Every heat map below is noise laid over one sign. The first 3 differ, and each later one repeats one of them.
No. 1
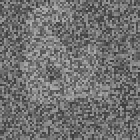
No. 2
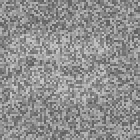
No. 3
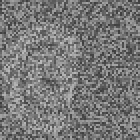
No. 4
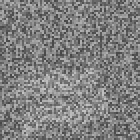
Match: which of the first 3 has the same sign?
2
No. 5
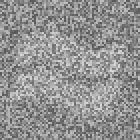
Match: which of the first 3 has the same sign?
2
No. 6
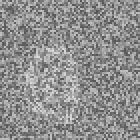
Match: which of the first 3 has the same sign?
3
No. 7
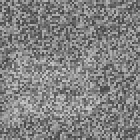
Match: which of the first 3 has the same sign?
2
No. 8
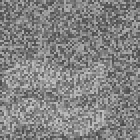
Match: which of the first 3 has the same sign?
2
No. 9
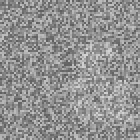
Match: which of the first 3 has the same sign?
1
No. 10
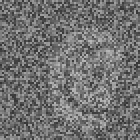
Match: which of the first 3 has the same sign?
3
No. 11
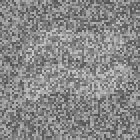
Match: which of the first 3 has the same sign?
2
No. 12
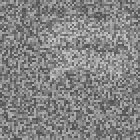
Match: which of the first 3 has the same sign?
2
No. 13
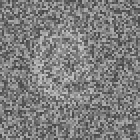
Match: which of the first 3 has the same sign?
3
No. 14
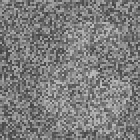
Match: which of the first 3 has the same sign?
1
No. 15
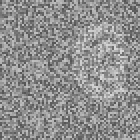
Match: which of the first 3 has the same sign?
3
